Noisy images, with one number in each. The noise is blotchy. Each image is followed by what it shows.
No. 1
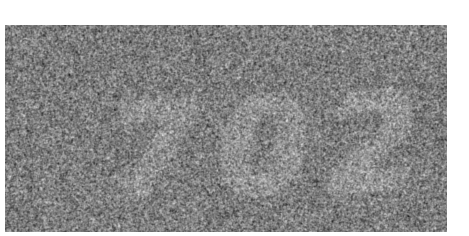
702
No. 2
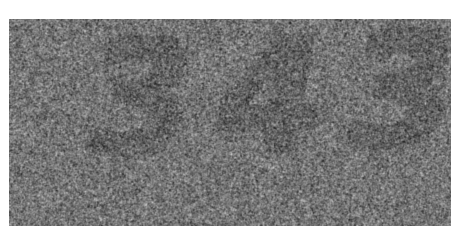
343
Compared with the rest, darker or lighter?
darker
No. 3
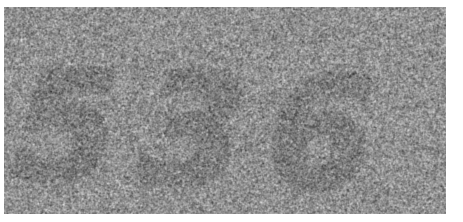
536
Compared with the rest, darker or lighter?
darker
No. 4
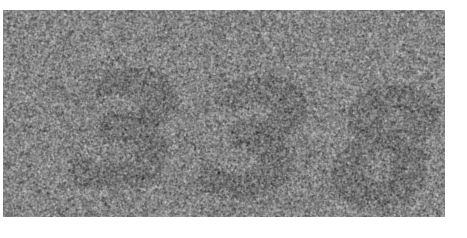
338
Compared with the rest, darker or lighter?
darker
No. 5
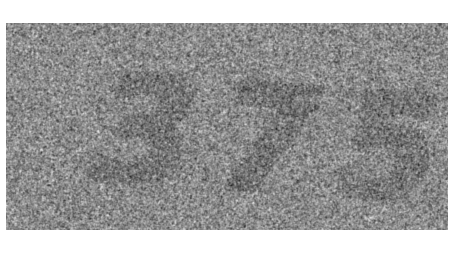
375
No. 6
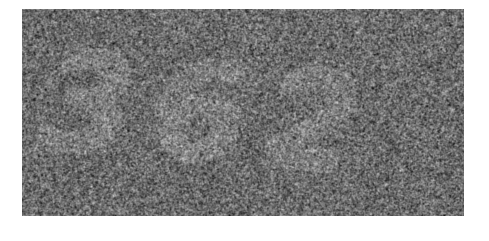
362
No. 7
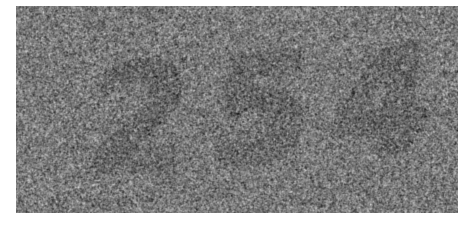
254
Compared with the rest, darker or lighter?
darker
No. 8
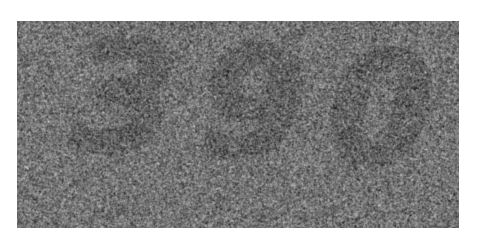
390
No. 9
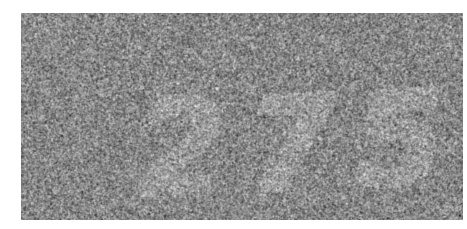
275
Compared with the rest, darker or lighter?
lighter
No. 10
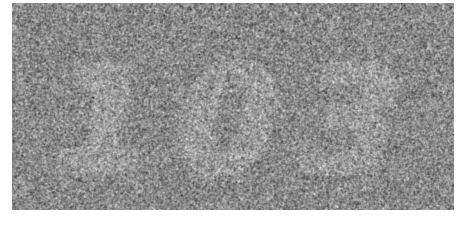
103
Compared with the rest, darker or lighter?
lighter
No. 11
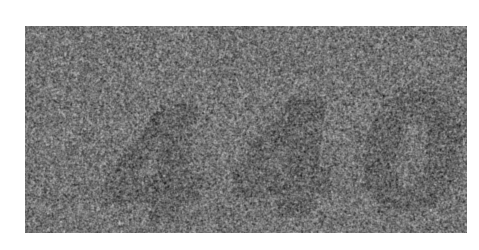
440
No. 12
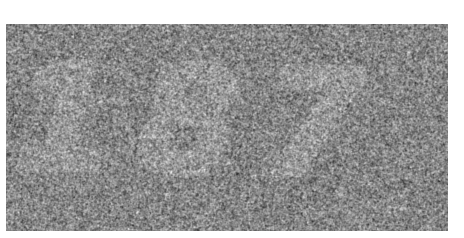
187
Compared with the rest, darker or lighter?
lighter
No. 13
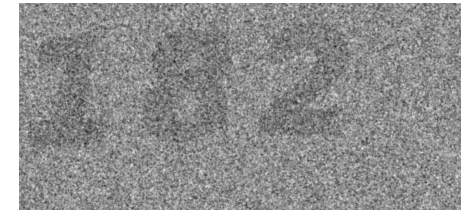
182
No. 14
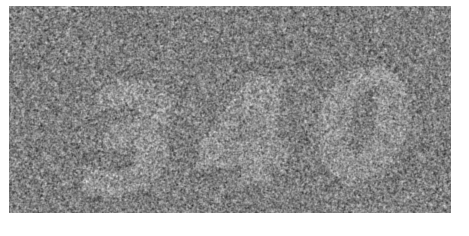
340
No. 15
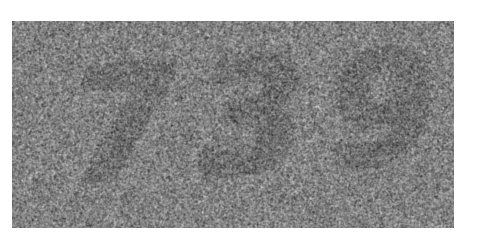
739
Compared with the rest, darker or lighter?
darker
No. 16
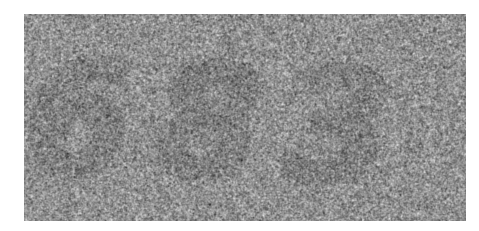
683
